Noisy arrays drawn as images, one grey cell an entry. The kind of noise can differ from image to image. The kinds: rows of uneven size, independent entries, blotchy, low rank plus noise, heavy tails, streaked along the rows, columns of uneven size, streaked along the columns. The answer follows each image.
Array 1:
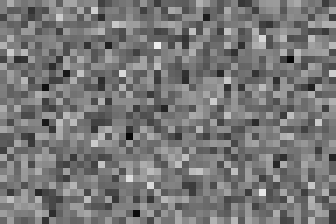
independent entries
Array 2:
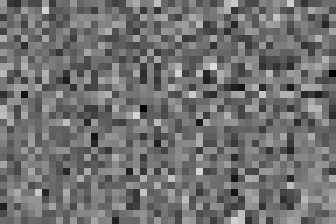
low rank plus noise
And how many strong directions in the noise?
three or four
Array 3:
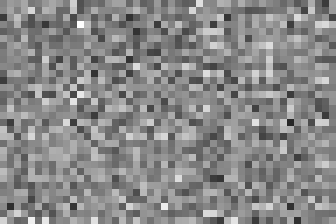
low rank plus noise
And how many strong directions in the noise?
two
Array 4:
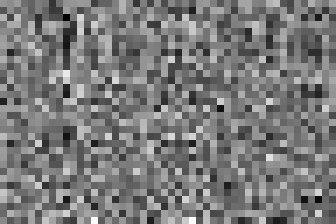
low rank plus noise
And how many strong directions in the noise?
two
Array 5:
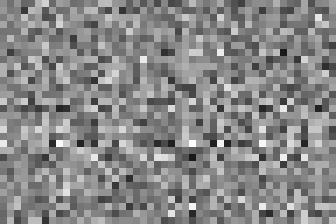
low rank plus noise
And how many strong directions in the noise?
one
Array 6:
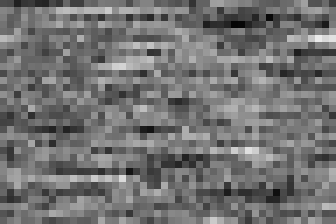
streaked along the rows
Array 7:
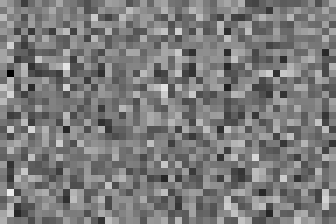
low rank plus noise
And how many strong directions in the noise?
two
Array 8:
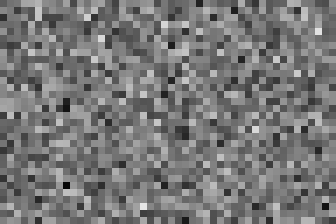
independent entries
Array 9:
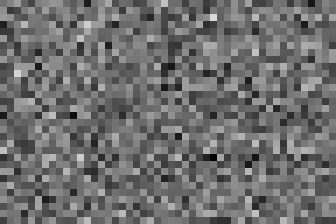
low rank plus noise
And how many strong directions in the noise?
two
